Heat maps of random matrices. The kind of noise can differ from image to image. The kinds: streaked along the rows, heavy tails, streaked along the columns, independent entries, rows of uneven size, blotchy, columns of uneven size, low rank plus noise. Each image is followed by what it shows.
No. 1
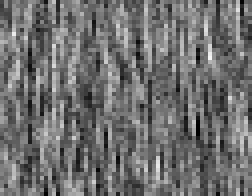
streaked along the columns
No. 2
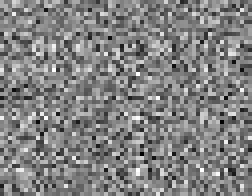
low rank plus noise
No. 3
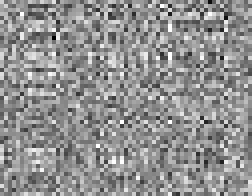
low rank plus noise
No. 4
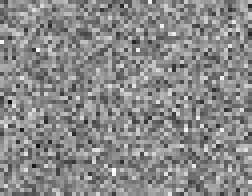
independent entries
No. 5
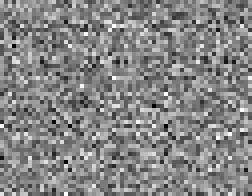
low rank plus noise
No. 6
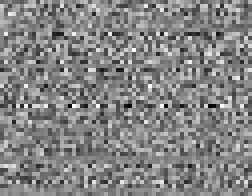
rows of uneven size
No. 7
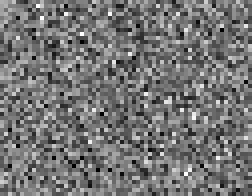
independent entries
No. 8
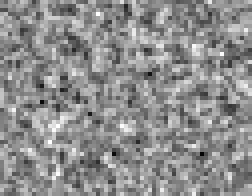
blotchy
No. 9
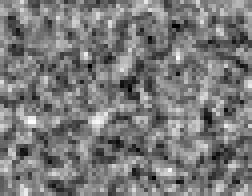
blotchy
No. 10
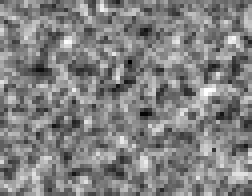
blotchy
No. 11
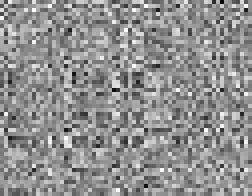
low rank plus noise
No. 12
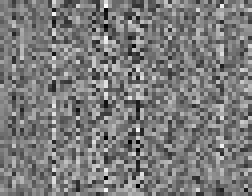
columns of uneven size
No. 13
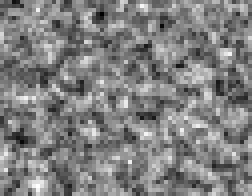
blotchy
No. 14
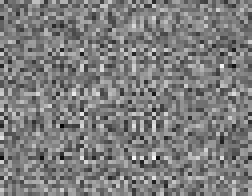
low rank plus noise
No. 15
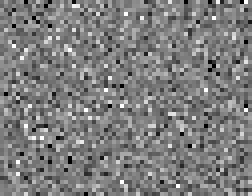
heavy tails
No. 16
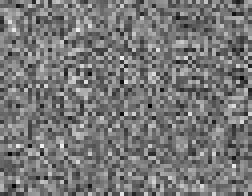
low rank plus noise
